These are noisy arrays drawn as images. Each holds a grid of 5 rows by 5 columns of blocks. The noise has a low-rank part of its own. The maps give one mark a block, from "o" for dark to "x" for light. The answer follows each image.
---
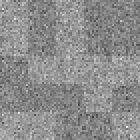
x o x o o
x o x o o
o x x x x
o o o x o
x x o o x
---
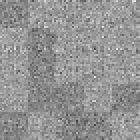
o x x x x
x o x x x
x o x x x
x o o x o
o x o o x
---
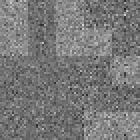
x o x o o
x o x x o
o o o o x
o o o o o
o o o x x
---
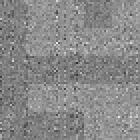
o x x o x
o x x x x
o o o o o
o x x x x
o o o x x
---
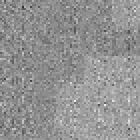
o o o o x
o o o o o
o o o x x
o o x x x
o o x x x
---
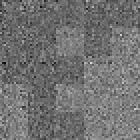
o o o o o
o o x o x
o o o x x
x o x x x
x o o x x
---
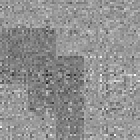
x x x x x
o o x x x
o o o x x
x o o x x
x x o x x
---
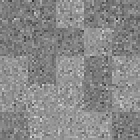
o o x o o
o o o x o
x o x o x
x x x o x
o x x x o
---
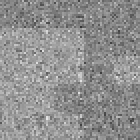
o o o o o
x x x o o
x x x o x
x x o o o
x x x o o
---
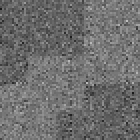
o o o x x
o o o x x
o x x x x
x x x o o
x x o o o
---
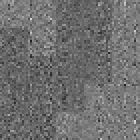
x x o o x
o x o o x
o o o o x
o o o x x
o o x x x
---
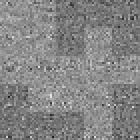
x x o o o
x x o x o
x x x x x
o x x x o
o o o x o
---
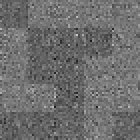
o x x x x
x o o o x
x o o x x
x x o x x
o o o x o
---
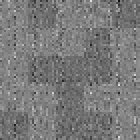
x o x x o
x x x o x
x o o o x
x x o x x
o x o o x
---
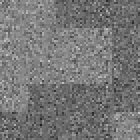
x x o o o
x x x x o
x x x x o
x o o o o
o o o o x
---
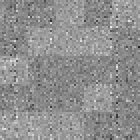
o o x o x
o x x x o
x o o o o
o o o x o
x x x o o
